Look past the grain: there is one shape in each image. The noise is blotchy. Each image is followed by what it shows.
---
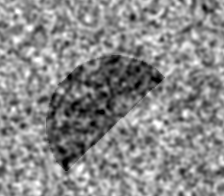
half disc
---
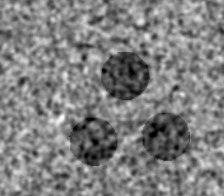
three dots
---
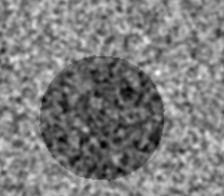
disc
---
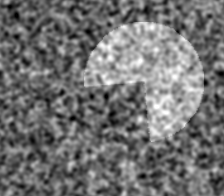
disc with a wedge cut out
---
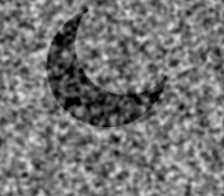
crescent
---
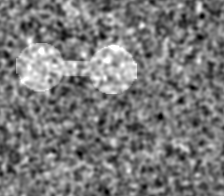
dumbbell
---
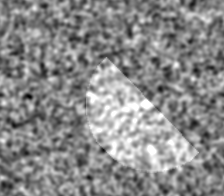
half disc
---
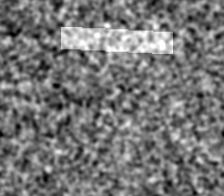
bar
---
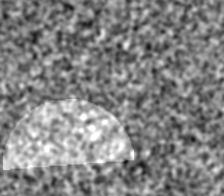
half disc
